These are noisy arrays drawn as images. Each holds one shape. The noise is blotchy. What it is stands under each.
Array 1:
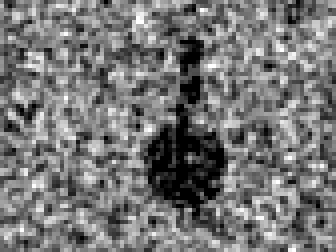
dark lollipop
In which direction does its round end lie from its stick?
down
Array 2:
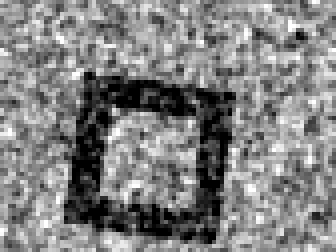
dark square frame
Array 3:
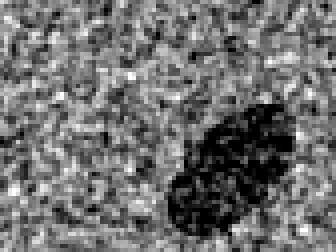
dark ellipse
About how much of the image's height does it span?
half
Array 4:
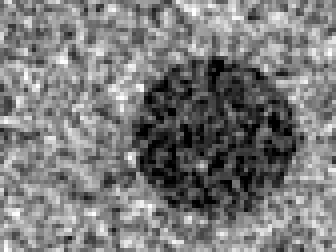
dark disc
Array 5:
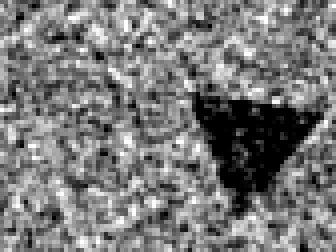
dark triangle
